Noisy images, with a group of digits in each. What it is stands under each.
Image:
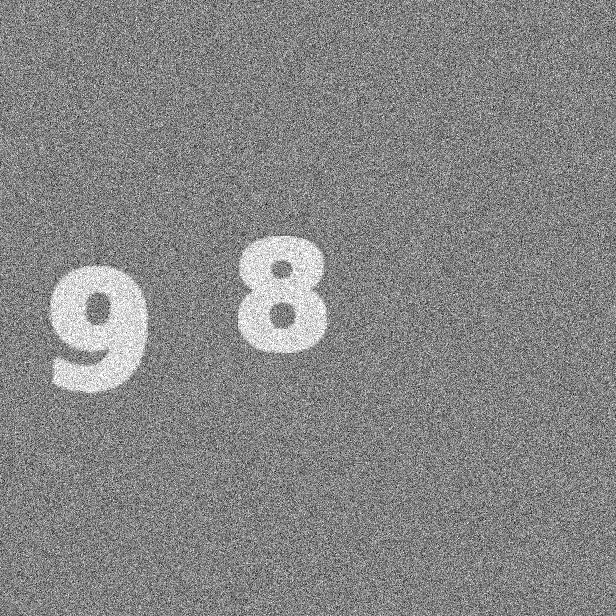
middle left: 9; centre: 8
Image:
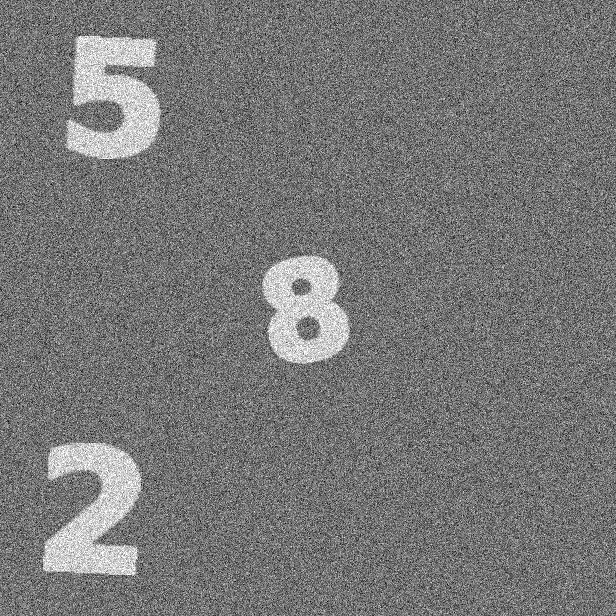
top left: 5; centre: 8; bottom left: 2
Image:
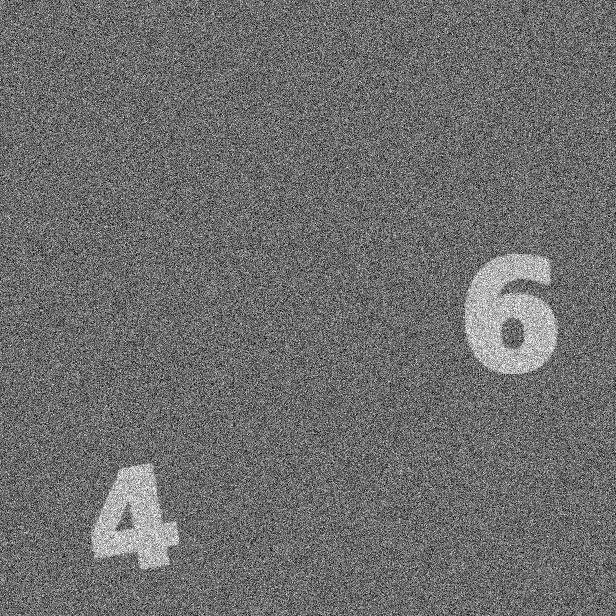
middle right: 6; bottom left: 4
